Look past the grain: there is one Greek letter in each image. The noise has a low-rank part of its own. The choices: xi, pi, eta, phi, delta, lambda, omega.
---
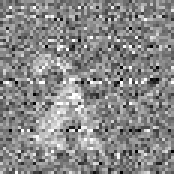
lambda
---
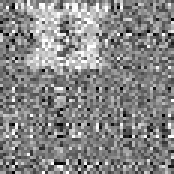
pi
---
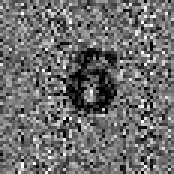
delta
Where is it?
centre
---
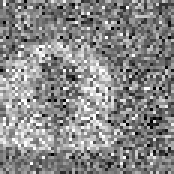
omega
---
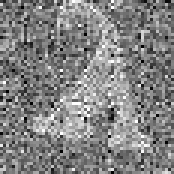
lambda
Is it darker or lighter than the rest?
lighter
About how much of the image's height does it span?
nearly all
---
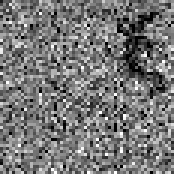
xi
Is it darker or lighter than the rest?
darker
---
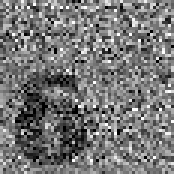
delta
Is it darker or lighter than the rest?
darker
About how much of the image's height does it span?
half
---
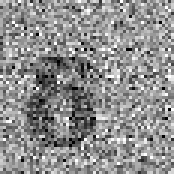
delta
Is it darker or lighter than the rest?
darker
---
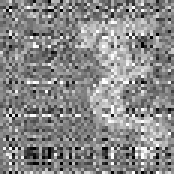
xi
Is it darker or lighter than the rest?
lighter
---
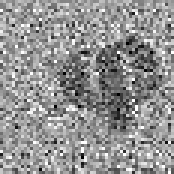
phi
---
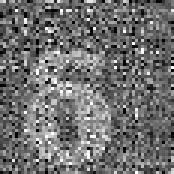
delta
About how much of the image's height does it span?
two thirds
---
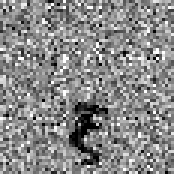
xi
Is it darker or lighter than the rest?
darker
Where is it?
bottom middle
